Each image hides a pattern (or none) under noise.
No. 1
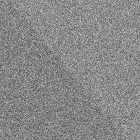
a sharp edge
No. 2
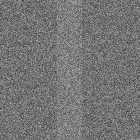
one vertical stripe
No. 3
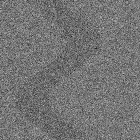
a wavy band
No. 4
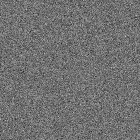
only noise
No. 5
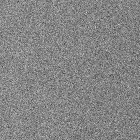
a smooth slope
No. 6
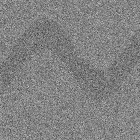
a wavy band
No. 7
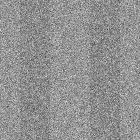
vertical stripes
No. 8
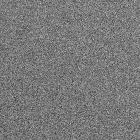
a smooth slope
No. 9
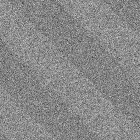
diagonal stripes
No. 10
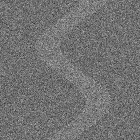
a wavy band
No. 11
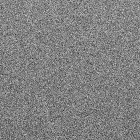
a smooth slope
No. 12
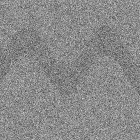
a wavy band
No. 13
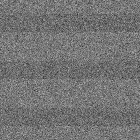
horizontal stripes
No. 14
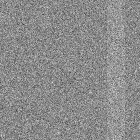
one vertical stripe
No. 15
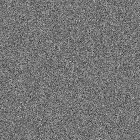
only noise
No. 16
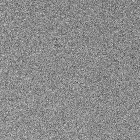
a smooth slope
